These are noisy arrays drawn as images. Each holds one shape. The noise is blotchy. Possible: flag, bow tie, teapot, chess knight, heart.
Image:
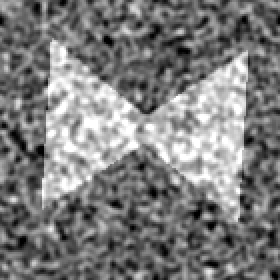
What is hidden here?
light bow tie
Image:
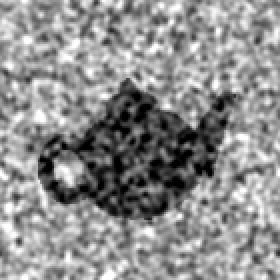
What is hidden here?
dark teapot
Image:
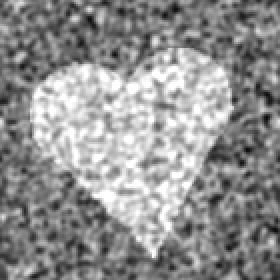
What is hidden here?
light heart
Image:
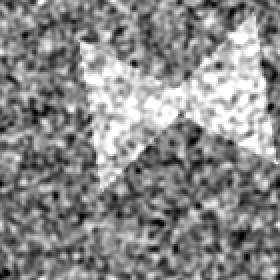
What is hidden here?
light bow tie
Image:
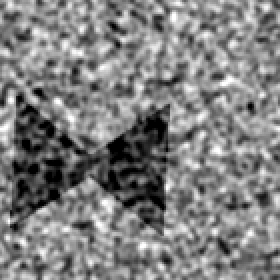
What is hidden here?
dark bow tie
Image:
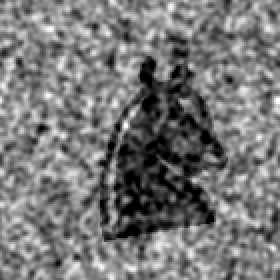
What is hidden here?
dark chess knight
